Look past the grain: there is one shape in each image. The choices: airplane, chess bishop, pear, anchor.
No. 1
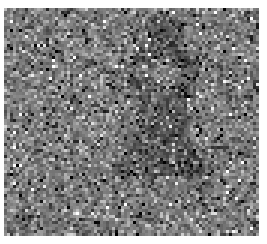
dark chess bishop
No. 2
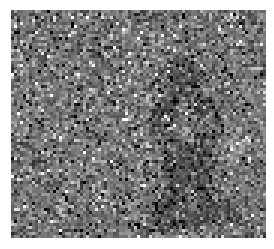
dark chess bishop
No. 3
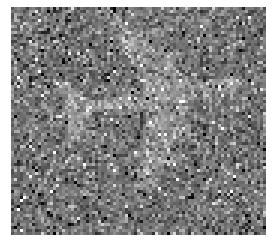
light airplane
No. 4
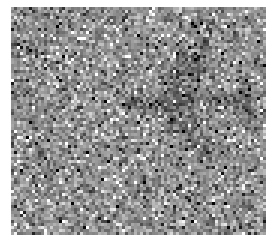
dark airplane
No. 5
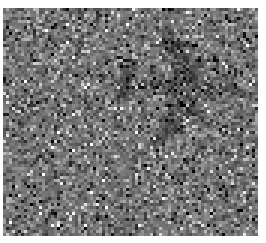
dark airplane
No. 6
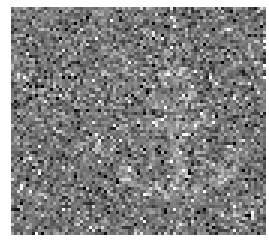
light anchor
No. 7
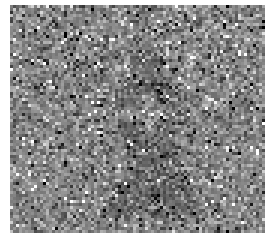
dark chess bishop
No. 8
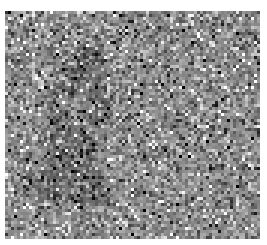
dark chess bishop
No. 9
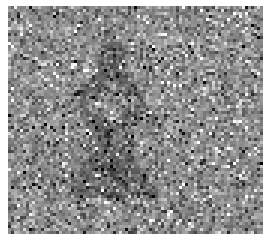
dark chess bishop
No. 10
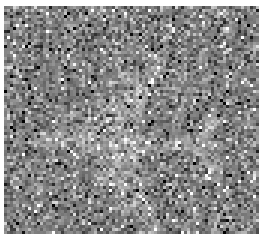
light airplane
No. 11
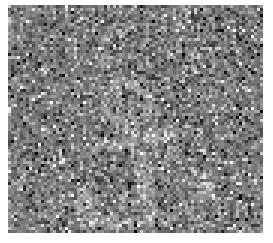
light anchor
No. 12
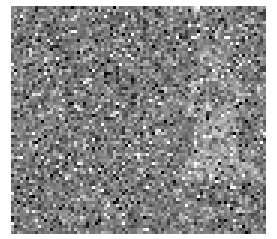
light chess bishop
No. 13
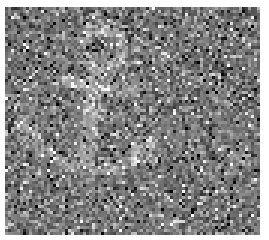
light anchor
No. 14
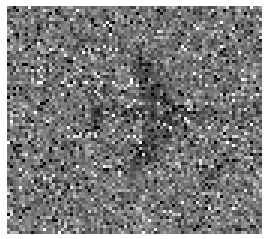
dark airplane
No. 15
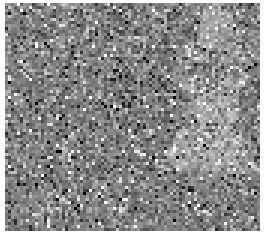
light chess bishop
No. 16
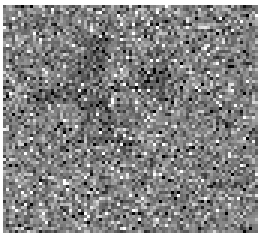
dark airplane
